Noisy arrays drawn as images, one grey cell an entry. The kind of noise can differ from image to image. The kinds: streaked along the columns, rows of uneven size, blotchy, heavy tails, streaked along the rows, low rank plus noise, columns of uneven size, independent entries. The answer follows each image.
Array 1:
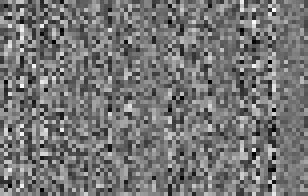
columns of uneven size
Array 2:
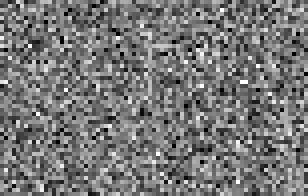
independent entries
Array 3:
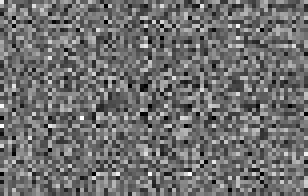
low rank plus noise
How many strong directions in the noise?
two
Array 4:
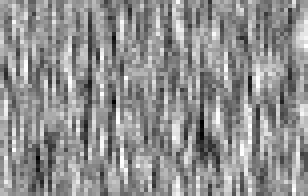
streaked along the columns
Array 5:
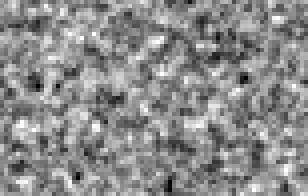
blotchy
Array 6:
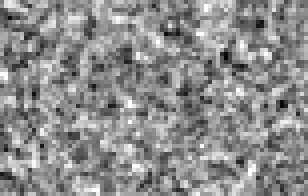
blotchy
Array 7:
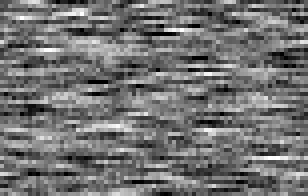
streaked along the rows
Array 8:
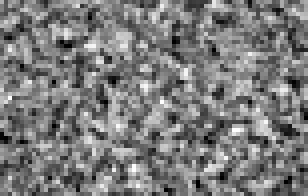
blotchy
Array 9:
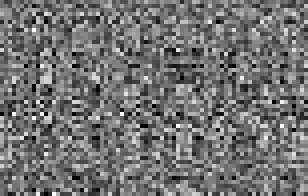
low rank plus noise
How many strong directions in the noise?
three or four
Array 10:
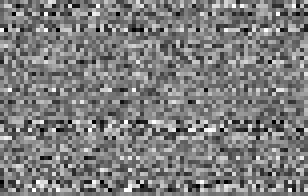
rows of uneven size
